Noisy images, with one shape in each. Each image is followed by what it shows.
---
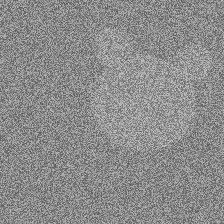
bear's head
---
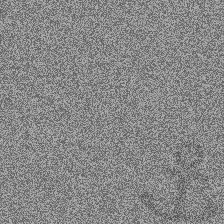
anchor
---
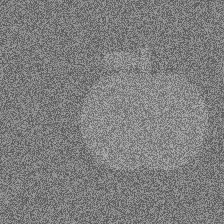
apple
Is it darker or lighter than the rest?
lighter
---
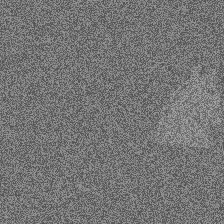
chess knight
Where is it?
middle right
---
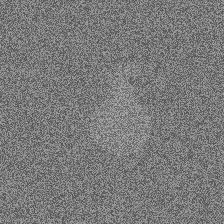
pear
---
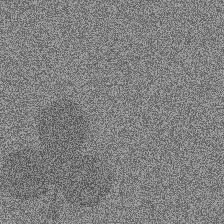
club
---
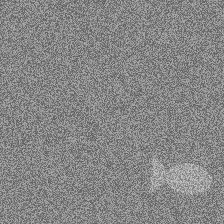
fish
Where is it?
bottom right
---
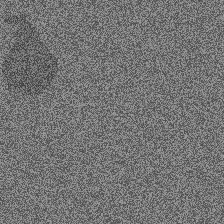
pear
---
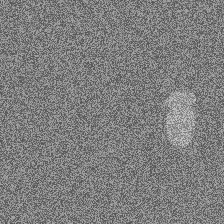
footprint
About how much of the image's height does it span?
a quarter
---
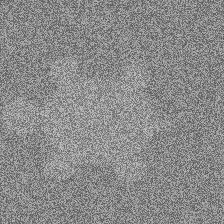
turtle
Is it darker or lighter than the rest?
lighter
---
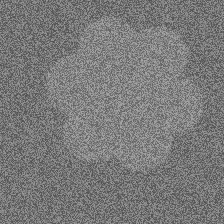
flower
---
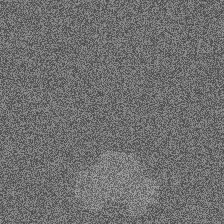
car
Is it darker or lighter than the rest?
lighter
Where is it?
bottom middle
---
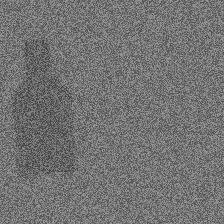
bottle
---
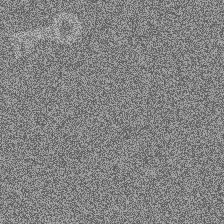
key
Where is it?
top left
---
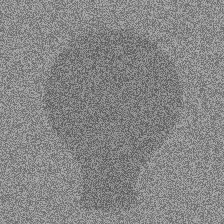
light bulb
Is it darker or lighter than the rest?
darker
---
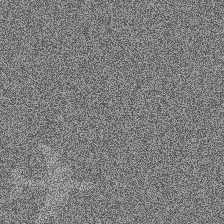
airplane
